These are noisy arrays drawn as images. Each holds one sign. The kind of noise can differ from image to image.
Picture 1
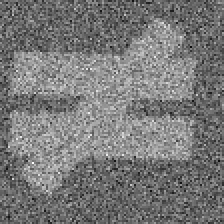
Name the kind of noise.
independent entries
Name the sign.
not-equal sign
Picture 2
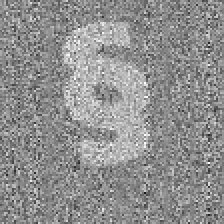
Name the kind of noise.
columns of uneven size
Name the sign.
section sign
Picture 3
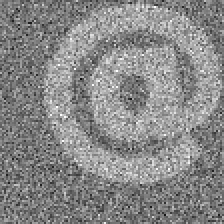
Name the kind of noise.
independent entries
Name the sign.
at sign
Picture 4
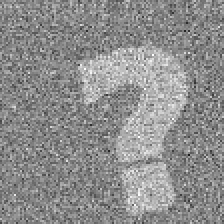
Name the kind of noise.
low rank plus noise
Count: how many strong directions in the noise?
three or four
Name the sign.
question mark
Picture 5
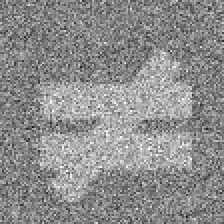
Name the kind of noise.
independent entries
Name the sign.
not-equal sign
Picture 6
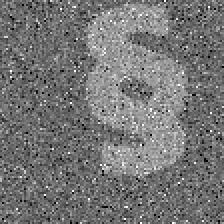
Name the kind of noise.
heavy tails
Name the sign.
section sign
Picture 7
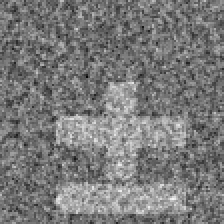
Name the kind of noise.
blotchy
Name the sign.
plus-minus sign
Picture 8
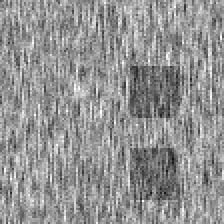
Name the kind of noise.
streaked along the columns
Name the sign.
colon
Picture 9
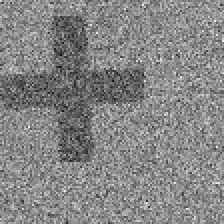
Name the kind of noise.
independent entries
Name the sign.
plus sign
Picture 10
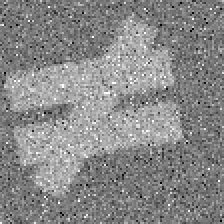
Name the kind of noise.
heavy tails
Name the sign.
not-equal sign
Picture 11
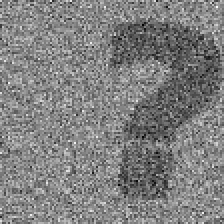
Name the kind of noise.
low rank plus noise
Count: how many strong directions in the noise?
one
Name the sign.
question mark
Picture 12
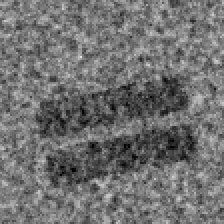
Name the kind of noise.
blotchy
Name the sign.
equals sign
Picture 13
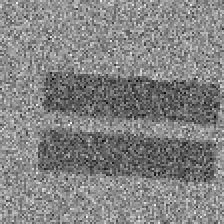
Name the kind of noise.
independent entries
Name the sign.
equals sign
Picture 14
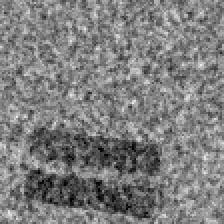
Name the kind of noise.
blotchy
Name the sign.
equals sign
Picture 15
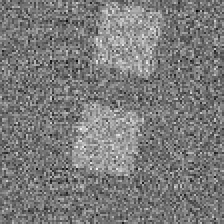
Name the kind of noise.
low rank plus noise
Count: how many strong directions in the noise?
one
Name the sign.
colon
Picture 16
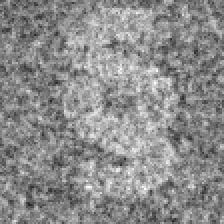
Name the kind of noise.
blotchy
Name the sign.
section sign
